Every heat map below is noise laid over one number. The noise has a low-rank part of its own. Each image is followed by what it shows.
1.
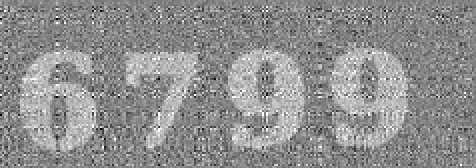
6799
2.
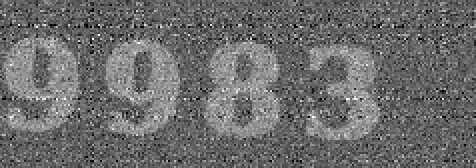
9983
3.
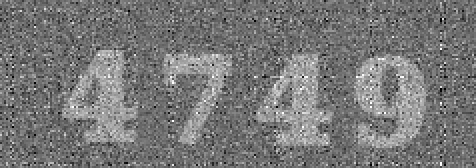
4749
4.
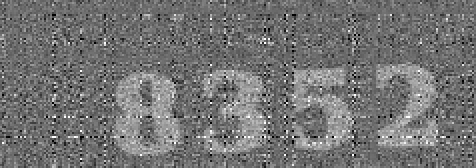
8352
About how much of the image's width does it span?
two thirds
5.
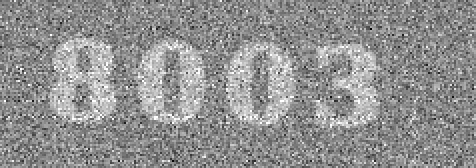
8003
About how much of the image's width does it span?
two thirds
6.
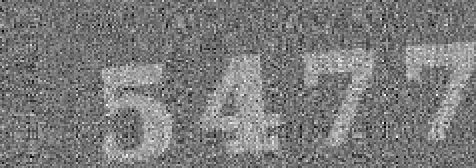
5477
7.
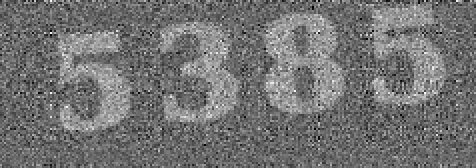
5385
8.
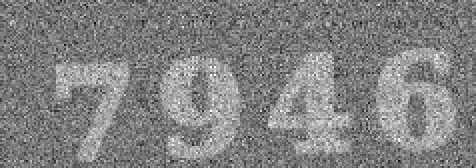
7946
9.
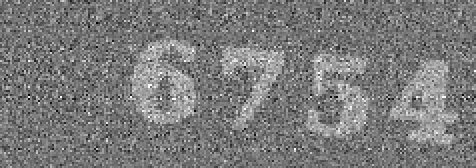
6754
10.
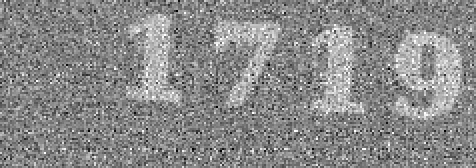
1719
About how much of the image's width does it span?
two thirds
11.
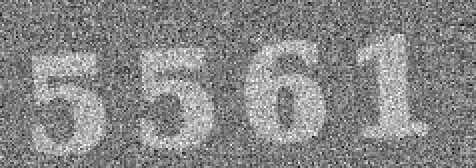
5561
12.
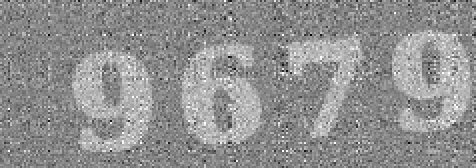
9679
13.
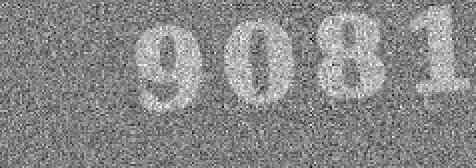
9081
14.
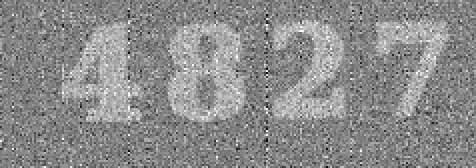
4827
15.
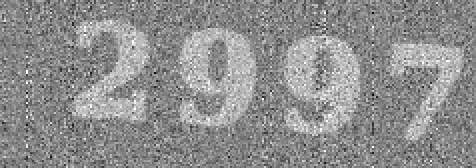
2997
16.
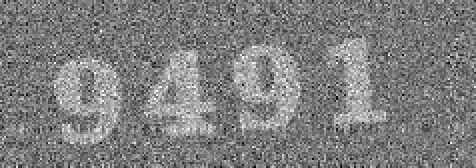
9491
